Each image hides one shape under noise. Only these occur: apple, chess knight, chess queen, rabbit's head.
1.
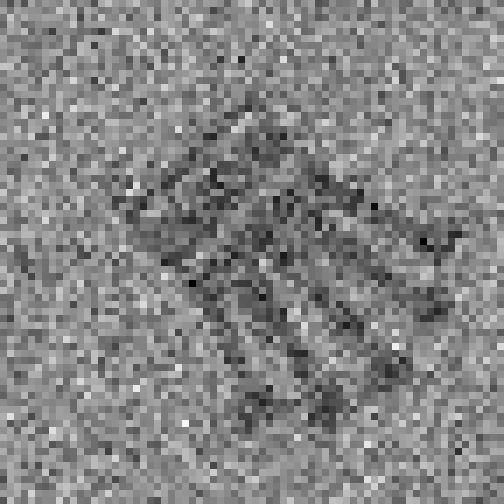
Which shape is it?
chess queen
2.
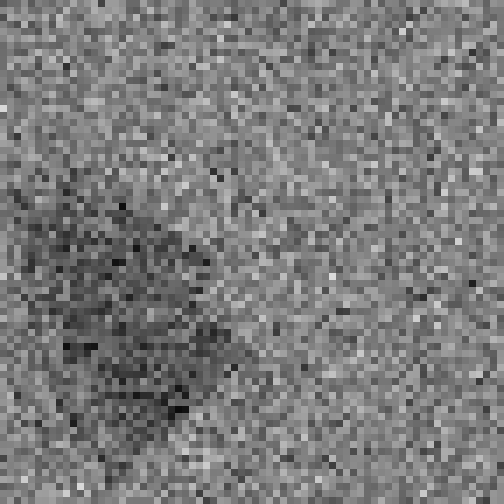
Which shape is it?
chess knight
